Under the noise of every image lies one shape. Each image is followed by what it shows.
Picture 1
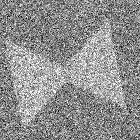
light bow tie
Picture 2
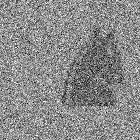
dark chess knight
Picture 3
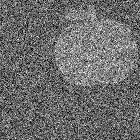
light apple
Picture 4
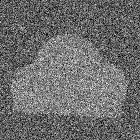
light cloud
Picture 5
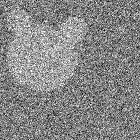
light bear's head
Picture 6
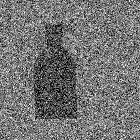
dark bottle
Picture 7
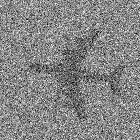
dark airplane
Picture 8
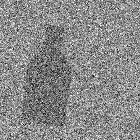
dark bottle
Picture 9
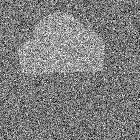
light cloud
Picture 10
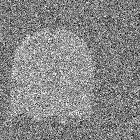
light ghost
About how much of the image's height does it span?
two thirds
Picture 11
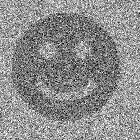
dark smiling face
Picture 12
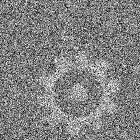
light gear
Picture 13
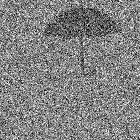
dark umbrella
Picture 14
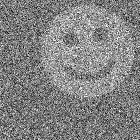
light smiling face
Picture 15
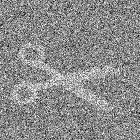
light pair of scissors
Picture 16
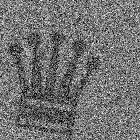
dark chess queen
